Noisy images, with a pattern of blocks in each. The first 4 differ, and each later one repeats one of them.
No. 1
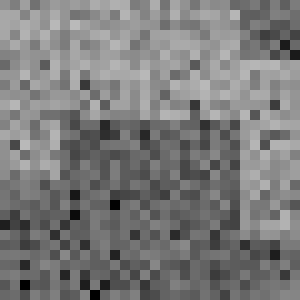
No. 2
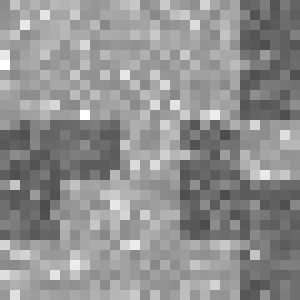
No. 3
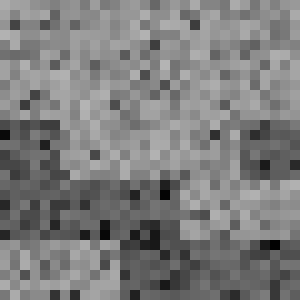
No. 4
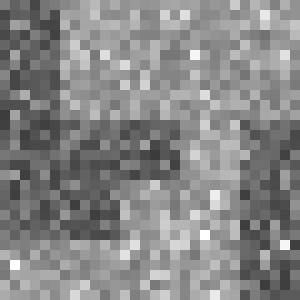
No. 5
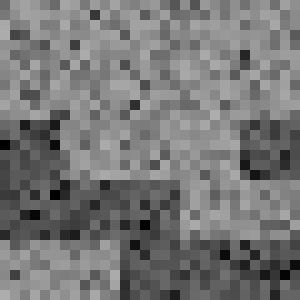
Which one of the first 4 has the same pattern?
3
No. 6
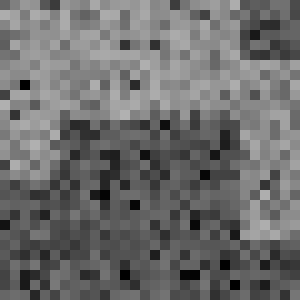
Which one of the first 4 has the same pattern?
1
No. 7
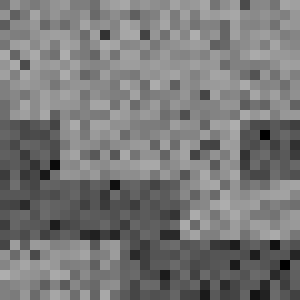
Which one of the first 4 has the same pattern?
3
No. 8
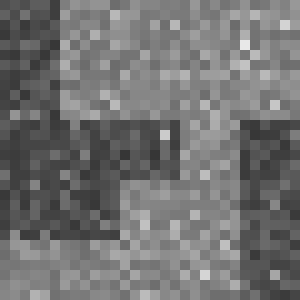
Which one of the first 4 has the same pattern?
4
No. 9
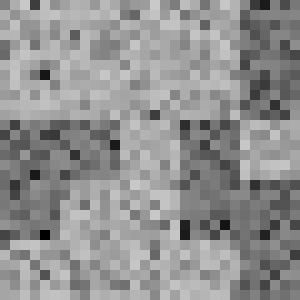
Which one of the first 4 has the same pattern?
2
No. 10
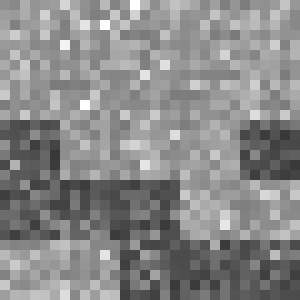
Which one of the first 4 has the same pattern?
3
